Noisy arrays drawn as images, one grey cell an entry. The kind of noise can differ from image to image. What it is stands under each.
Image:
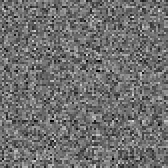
low rank plus noise
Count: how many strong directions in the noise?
five to eight
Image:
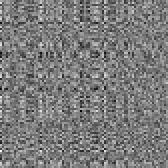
low rank plus noise
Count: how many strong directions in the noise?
one
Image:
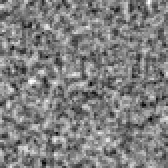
blotchy
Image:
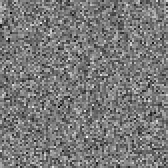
independent entries
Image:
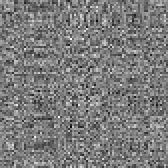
low rank plus noise
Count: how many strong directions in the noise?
three or four
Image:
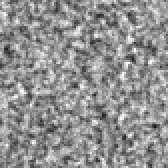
blotchy
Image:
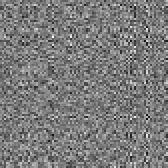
low rank plus noise
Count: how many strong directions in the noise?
two
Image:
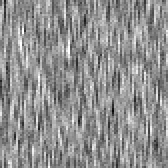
streaked along the columns
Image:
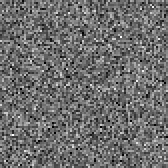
independent entries
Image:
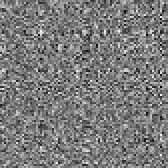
low rank plus noise
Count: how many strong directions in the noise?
three or four
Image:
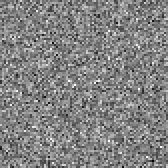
independent entries
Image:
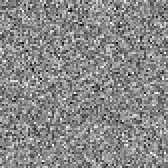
independent entries
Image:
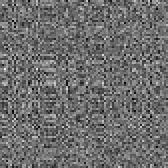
low rank plus noise
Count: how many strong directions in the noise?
one
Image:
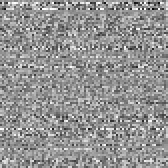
rows of uneven size
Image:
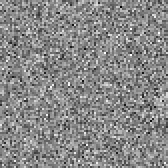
independent entries
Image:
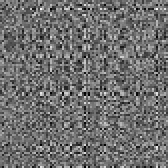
low rank plus noise
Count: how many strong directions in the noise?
one
